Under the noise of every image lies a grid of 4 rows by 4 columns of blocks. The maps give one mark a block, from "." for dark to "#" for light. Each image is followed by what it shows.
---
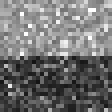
####
####
....
....
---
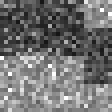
...#
....
###.
####
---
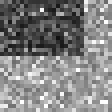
...#
...#
####
####
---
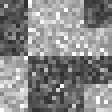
.##.
.###
#...
#..#
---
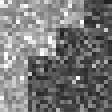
###.
##..
#...
#...
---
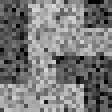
.##.
.###
.#..
###.
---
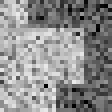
#...
###.
###.
##..
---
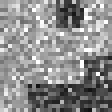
##.#
####
###.
#...
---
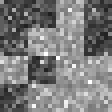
..#.
.##.
#.##
.###
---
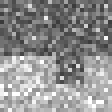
....
....
##.#
####
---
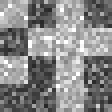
#.#.
.###
#.#.
..#.
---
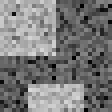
##..
##..
....
.##.
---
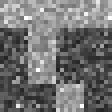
####
.#..
.#..
..#.
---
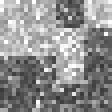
##.#
###.
..#.
....
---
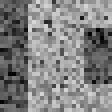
.###
.##.
.##.
.###
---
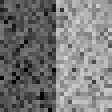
..##
..##
..##
..##
